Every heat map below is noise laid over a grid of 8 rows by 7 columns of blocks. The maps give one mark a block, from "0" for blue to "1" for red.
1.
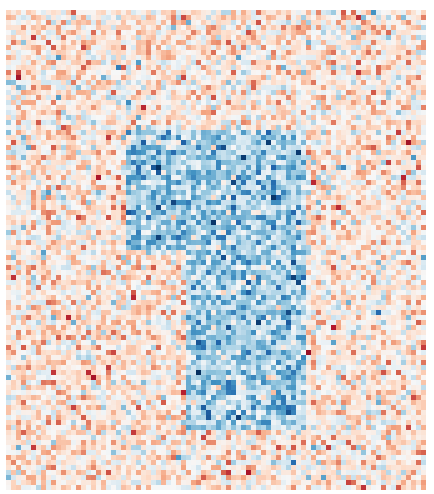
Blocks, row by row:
1 1 1 1 1 1 1
1 1 1 1 1 1 1
1 1 0 0 0 1 1
1 1 0 0 0 1 1
1 1 1 0 0 1 1
1 1 1 0 0 1 1
1 1 1 0 0 1 1
1 1 1 1 1 1 1
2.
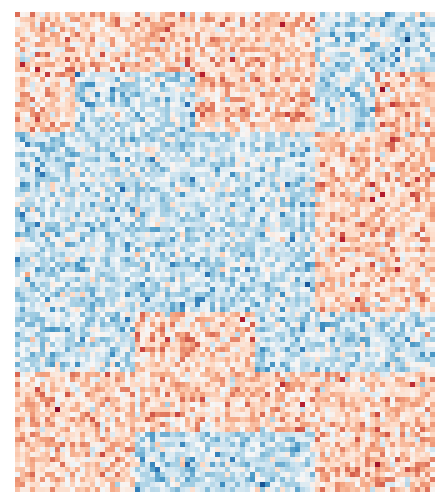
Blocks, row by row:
1 1 1 1 1 0 0
1 0 0 1 1 0 1
0 0 0 0 0 1 1
0 0 0 0 0 1 1
0 0 0 0 0 1 1
0 0 1 1 0 0 0
1 1 1 1 1 1 1
1 1 0 0 0 1 1
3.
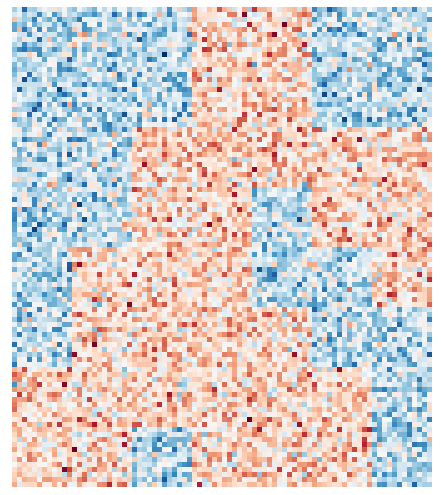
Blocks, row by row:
0 0 0 1 1 0 0
0 0 0 1 1 0 0
0 0 1 1 1 1 1
0 0 1 1 0 1 1
0 1 1 1 0 0 1
0 1 1 1 1 0 0
1 1 1 1 1 1 0
1 1 0 1 1 1 0
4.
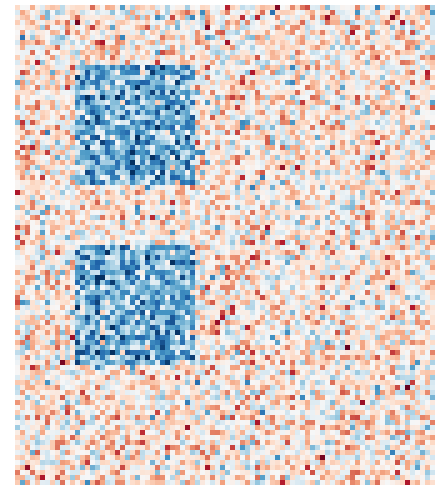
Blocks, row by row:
1 1 1 1 1 1 1
1 0 0 1 1 1 1
1 0 0 1 1 1 1
1 1 1 1 1 1 1
1 0 0 1 1 1 1
1 0 0 1 1 1 1
1 1 1 1 1 1 1
1 1 1 1 1 1 1
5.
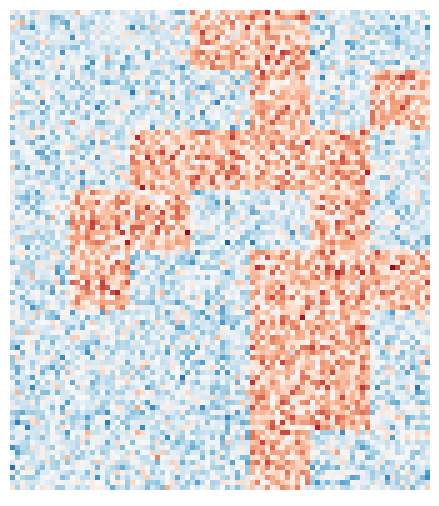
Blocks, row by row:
0 0 0 1 1 0 0
0 0 0 0 1 0 1
0 0 1 1 1 1 0
0 1 1 0 0 1 0
0 1 0 0 1 1 1
0 0 0 0 1 1 0
0 0 0 0 1 1 0
0 0 0 0 1 0 0
